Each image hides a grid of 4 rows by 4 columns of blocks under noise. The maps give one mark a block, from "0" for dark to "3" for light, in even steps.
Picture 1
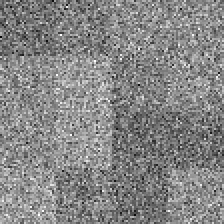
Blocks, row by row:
0 1 2 2
2 3 1 2
2 3 0 0
3 1 0 2
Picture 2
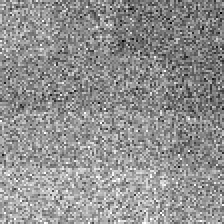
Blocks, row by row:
2 1 0 0
1 1 1 0
2 2 2 1
3 3 3 2
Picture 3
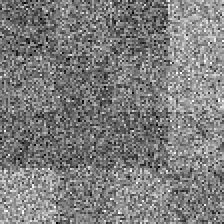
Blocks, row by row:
0 1 0 3
1 0 1 3
0 0 0 2
3 1 2 1
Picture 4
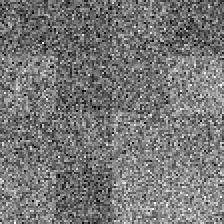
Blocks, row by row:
0 0 1 0
2 0 1 3
1 1 2 2
2 0 3 3
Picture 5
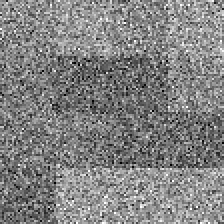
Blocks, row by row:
2 3 2 3
1 0 0 2
1 1 0 0
0 3 3 3
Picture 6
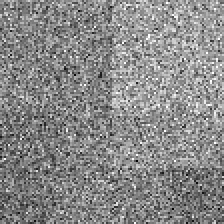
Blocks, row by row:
1 1 3 3
1 1 3 3
0 1 2 2
0 1 1 0
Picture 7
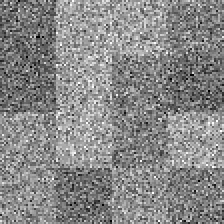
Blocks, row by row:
0 3 3 1
0 3 1 0
2 3 1 3
2 0 2 1
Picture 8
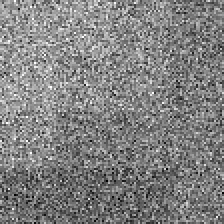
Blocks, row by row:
3 3 2 1
3 2 2 1
2 1 1 1
0 0 0 1
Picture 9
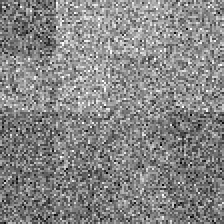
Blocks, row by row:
0 3 3 2
2 3 2 2
0 1 1 0
0 0 1 0
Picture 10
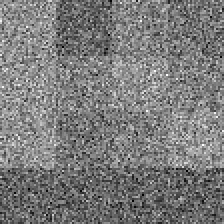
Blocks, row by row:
3 0 2 1
3 2 3 2
3 1 2 3
0 0 0 0
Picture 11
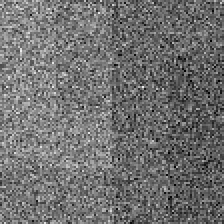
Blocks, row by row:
3 2 1 1
3 2 1 0
3 3 1 0
2 2 1 0
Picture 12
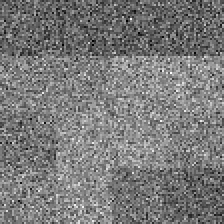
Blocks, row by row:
0 0 0 0
2 2 3 3
1 3 3 2
2 3 1 0
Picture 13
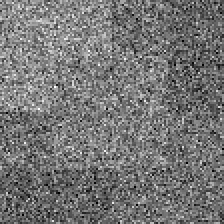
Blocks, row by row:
3 3 1 0
3 2 2 0
1 2 2 1
0 0 1 1
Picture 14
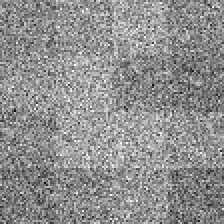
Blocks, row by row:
1 2 3 1
2 3 1 0
1 3 3 2
0 1 2 0
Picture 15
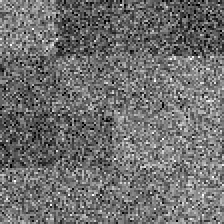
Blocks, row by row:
3 0 1 0
1 2 2 3
0 1 3 3
2 2 2 3
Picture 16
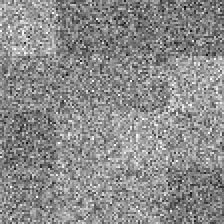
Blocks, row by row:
3 0 0 0
1 1 1 3
0 2 3 2
1 2 2 0
